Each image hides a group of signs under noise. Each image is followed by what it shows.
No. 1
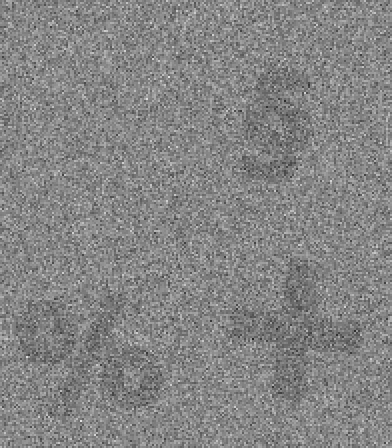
top right: section sign; bottom left: percent sign; bottom right: plus sign
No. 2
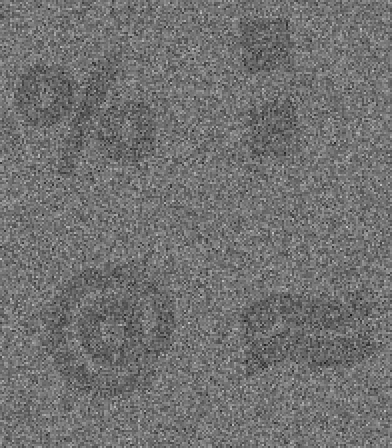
top left: percent sign; top right: colon; bottom left: at sign; bottom right: approximately sign
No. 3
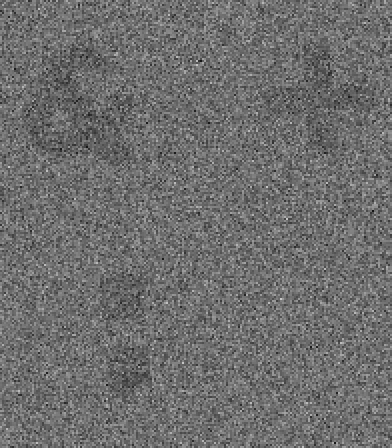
top left: ampersand; top right: plus sign; bottom left: colon
